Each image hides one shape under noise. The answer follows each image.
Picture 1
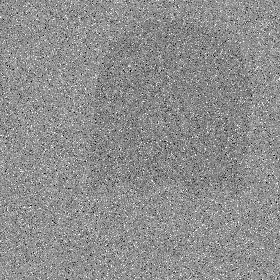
ghost
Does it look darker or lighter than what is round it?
darker
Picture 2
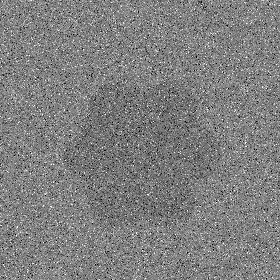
flower
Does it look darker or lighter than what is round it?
darker
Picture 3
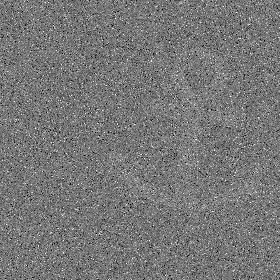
anchor
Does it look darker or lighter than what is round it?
lighter
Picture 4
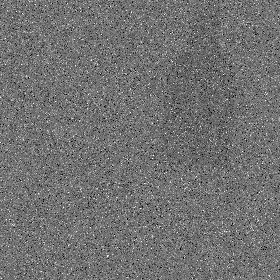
bottle
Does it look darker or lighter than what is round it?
darker
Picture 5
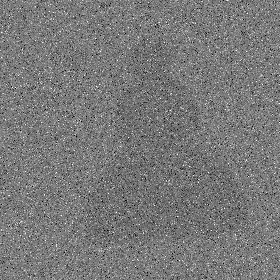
chess pawn
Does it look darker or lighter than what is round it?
darker
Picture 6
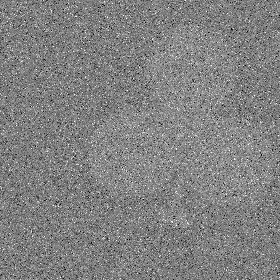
club
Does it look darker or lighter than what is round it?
lighter
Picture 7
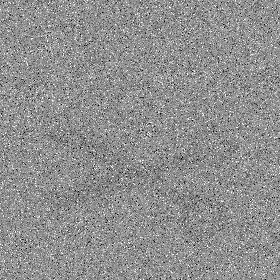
pair of scissors
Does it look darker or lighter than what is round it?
darker
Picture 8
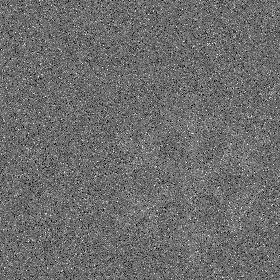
snowflake
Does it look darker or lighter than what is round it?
lighter
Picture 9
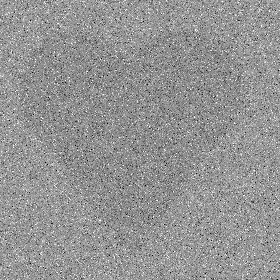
heart
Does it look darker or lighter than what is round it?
darker
